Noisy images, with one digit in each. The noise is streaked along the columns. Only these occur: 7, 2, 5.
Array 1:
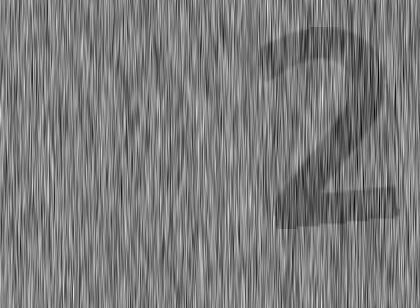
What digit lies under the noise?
2
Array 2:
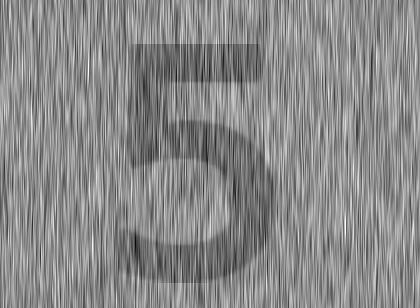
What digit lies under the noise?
5
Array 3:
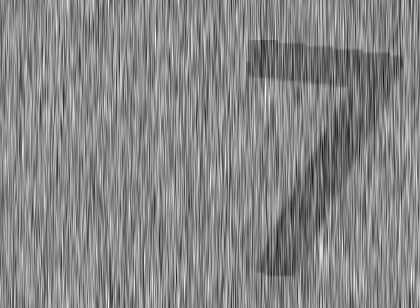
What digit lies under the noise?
7
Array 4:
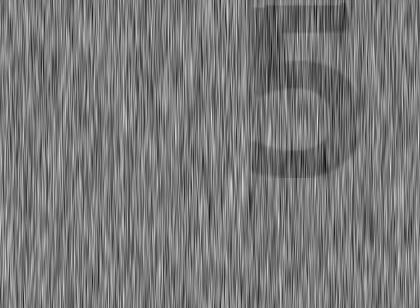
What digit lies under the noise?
5
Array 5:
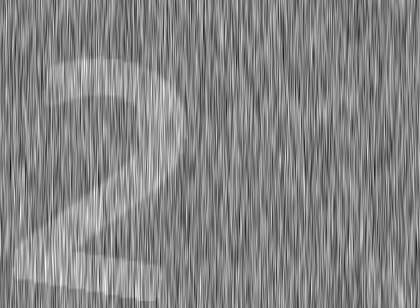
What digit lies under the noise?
2
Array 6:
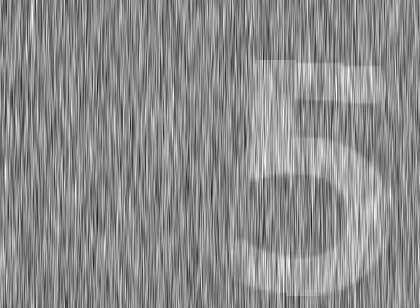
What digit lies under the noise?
5
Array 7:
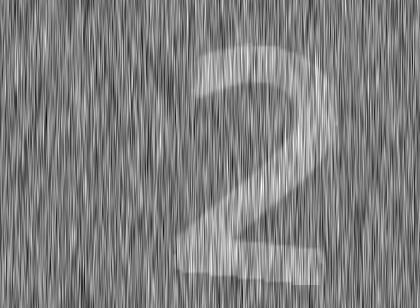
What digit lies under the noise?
2
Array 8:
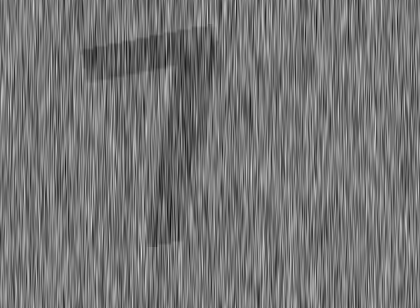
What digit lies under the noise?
7
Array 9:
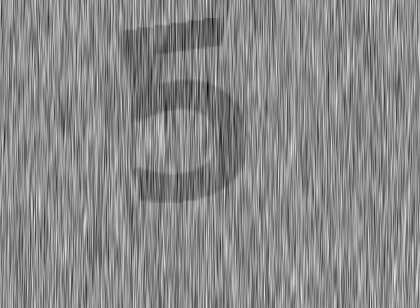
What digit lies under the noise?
5
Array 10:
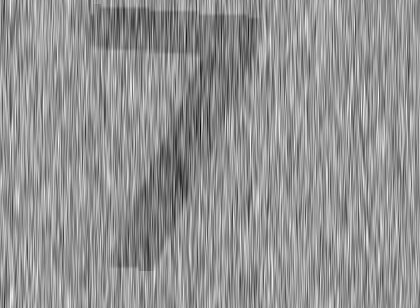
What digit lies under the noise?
7
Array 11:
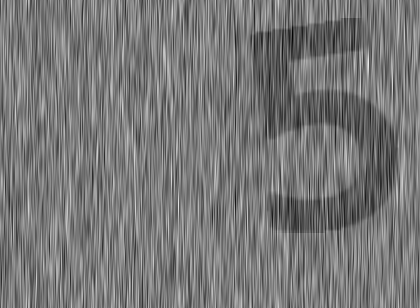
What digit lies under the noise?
5
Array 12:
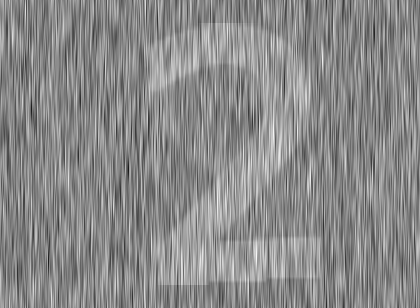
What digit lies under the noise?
2
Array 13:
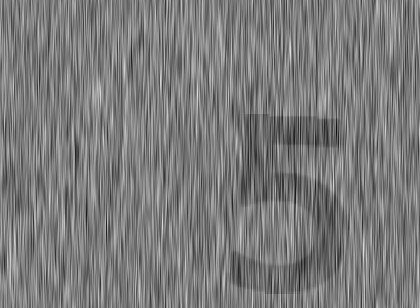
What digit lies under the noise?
5
